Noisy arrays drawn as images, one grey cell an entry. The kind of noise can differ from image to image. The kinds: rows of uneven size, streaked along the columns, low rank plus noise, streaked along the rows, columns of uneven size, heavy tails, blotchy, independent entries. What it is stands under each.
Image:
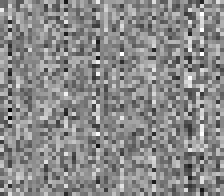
columns of uneven size
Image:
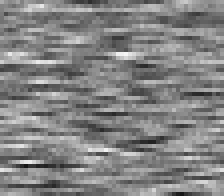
streaked along the rows
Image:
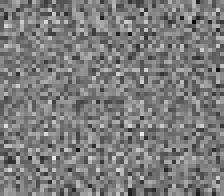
low rank plus noise
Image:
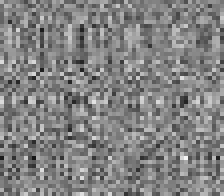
low rank plus noise
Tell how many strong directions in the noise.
two
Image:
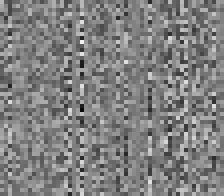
columns of uneven size
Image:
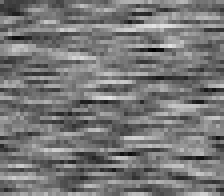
streaked along the rows
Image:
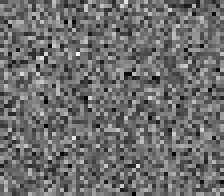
independent entries
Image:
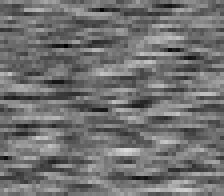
streaked along the rows
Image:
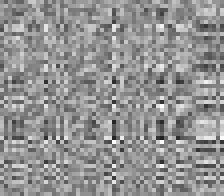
low rank plus noise
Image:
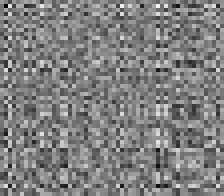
low rank plus noise
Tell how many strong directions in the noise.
one
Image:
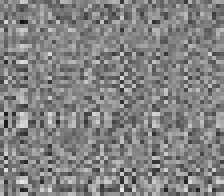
low rank plus noise
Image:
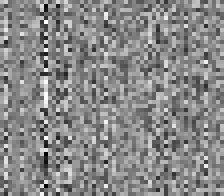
columns of uneven size
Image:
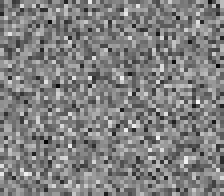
independent entries
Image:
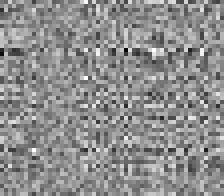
low rank plus noise
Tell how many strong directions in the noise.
two
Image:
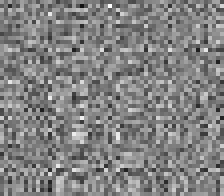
low rank plus noise
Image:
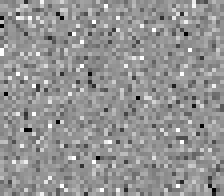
heavy tails
